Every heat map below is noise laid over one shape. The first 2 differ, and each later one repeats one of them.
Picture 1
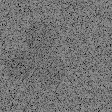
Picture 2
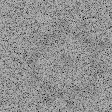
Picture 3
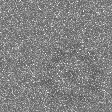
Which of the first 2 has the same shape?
2
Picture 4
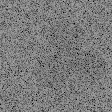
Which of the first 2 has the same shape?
1
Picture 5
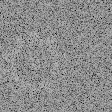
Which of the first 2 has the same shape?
2
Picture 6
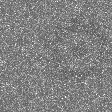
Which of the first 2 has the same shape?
2
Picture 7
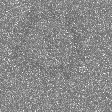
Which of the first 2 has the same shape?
2
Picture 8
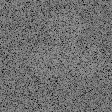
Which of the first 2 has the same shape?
1
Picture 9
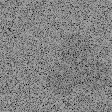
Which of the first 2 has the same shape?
1
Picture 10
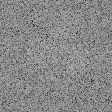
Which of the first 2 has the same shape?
1
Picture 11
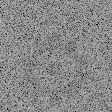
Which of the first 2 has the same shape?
2
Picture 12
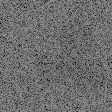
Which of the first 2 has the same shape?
1
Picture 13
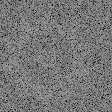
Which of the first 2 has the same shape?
2
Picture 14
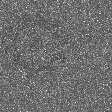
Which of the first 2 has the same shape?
2
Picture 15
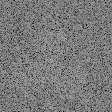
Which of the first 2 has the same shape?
1
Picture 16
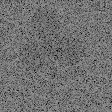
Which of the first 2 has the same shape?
1
